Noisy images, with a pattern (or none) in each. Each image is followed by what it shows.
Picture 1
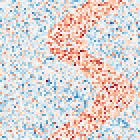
a wavy band
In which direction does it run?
top to bottom
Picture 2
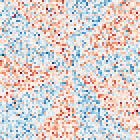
spokes from one point
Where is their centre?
centre
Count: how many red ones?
5
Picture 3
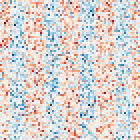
vertical stripes
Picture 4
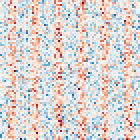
vertical stripes
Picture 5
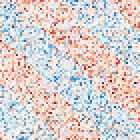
diagonal stripes
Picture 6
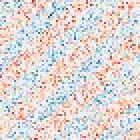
diagonal stripes
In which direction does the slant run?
bottom left to top right
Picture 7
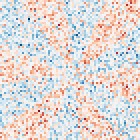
spokes from one point
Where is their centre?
centre
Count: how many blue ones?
6
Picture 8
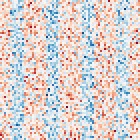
vertical stripes
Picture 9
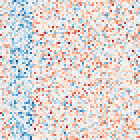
one vertical stripe
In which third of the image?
left
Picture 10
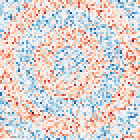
rings round one point
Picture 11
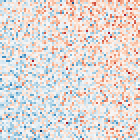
a smooth slope
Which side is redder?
top right
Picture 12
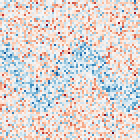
a wavy band
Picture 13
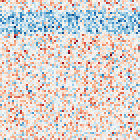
one horizontal stripe
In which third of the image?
top
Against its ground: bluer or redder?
bluer
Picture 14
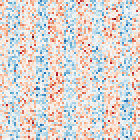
vertical stripes
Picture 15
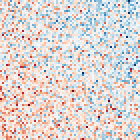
a smooth slope
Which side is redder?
bottom left
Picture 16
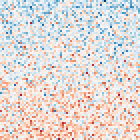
a smooth slope
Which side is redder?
bottom
